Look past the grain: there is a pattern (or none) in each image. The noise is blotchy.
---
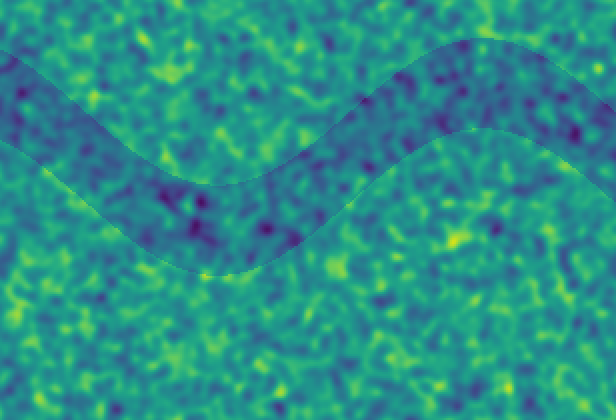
a wavy band
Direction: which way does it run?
left to right
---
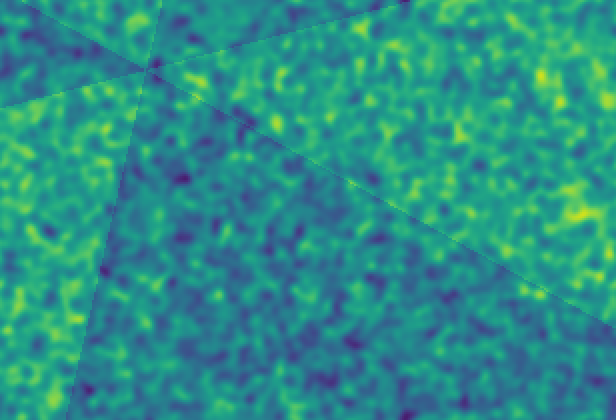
spokes from one point
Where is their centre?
top left
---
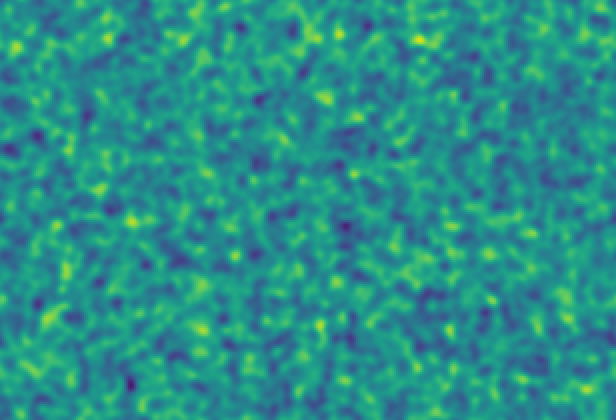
only noise
